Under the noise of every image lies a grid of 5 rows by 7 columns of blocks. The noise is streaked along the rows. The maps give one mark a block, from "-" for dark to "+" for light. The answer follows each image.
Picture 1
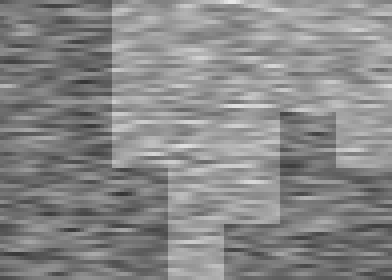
--+++++
--+++++
--+++-+
---++--
---+---
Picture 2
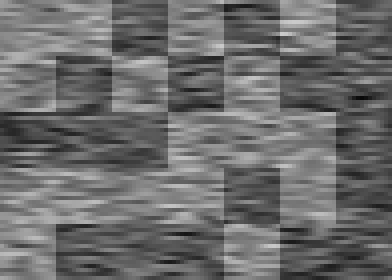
++-+-+-
+-+-+--
---+++-
++++-+-
+---+--
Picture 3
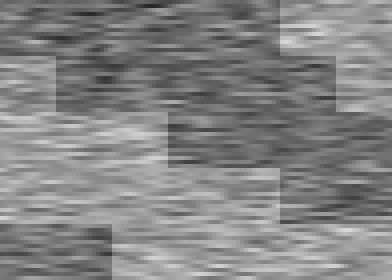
-----++
+-----+
+++----
+++++--
--+++++
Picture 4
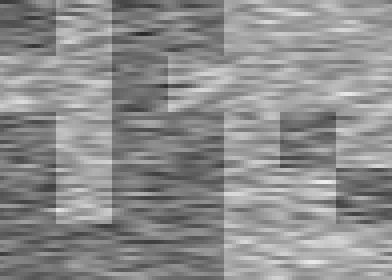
-+--+++
++-++++
-+--+-+
-+--++-
----+++
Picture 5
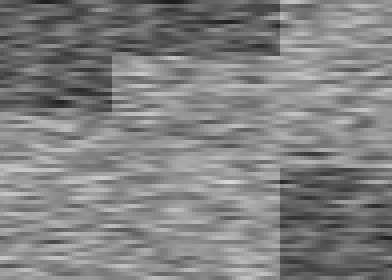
-----++
--+++++
+++++++
+++++--
+++++--
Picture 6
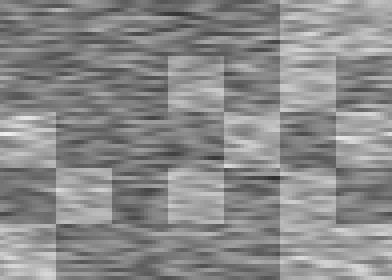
-----++
---+-+-
+---+-+
-+-+-+-
+----++
